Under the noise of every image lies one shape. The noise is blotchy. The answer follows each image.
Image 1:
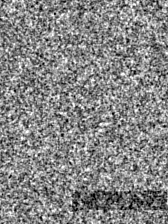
dark bar
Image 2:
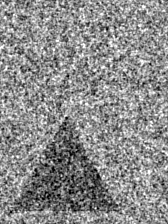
dark triangle
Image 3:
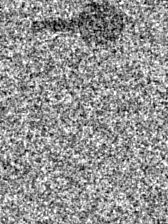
dark lollipop
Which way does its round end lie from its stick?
right
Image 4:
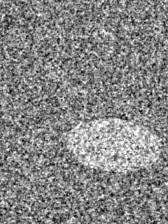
light ellipse
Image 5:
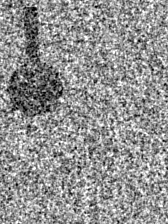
dark lollipop
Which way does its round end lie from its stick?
down
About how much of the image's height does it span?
half
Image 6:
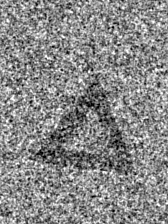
dark triangle frame
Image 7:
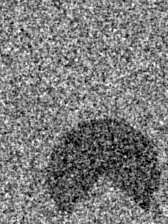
dark disc with a wedge cut out
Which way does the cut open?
down
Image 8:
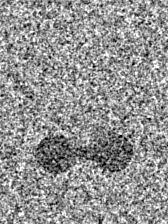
dark dumbbell
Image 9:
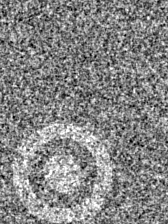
light bullseye
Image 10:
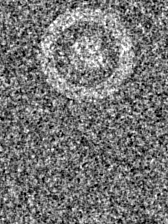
light bullseye
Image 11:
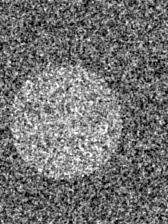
light disc
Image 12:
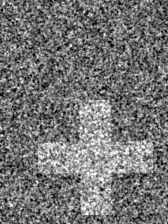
light cross
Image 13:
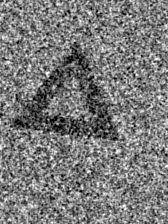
dark triangle frame
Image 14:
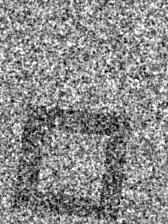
dark square frame
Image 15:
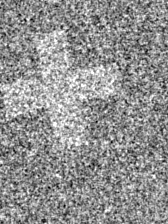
light cross
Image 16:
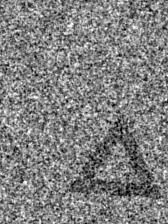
dark triangle frame
